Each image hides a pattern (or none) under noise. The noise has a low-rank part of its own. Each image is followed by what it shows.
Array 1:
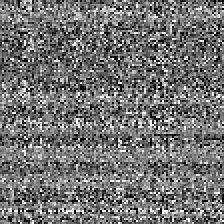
bands of rows
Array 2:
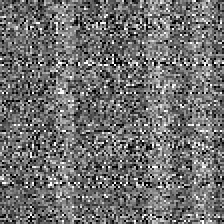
bands of columns
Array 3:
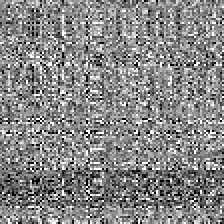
one band of rows
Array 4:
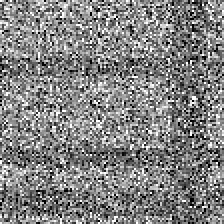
bands of rows crossing bands of columns
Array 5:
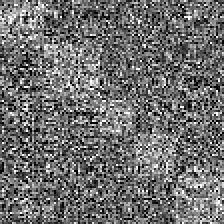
blocks along the diagonal
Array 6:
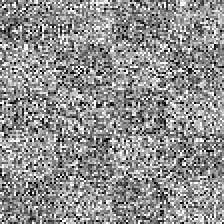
a checkerboard
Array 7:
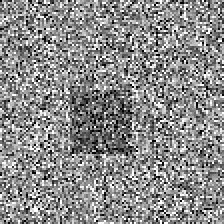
one block
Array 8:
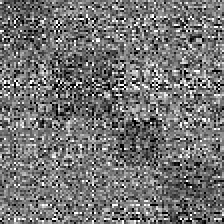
blocks along the diagonal
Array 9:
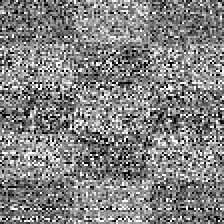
a checkerboard
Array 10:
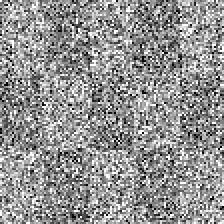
a checkerboard
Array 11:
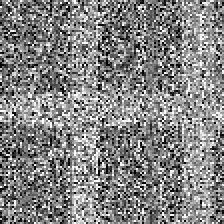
bands of rows crossing bands of columns
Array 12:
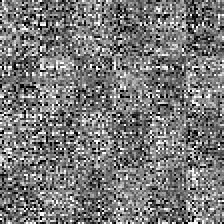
a checkerboard
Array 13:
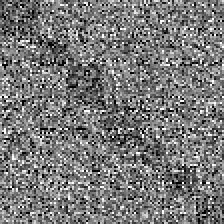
blocks along the diagonal
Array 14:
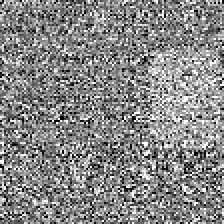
one block
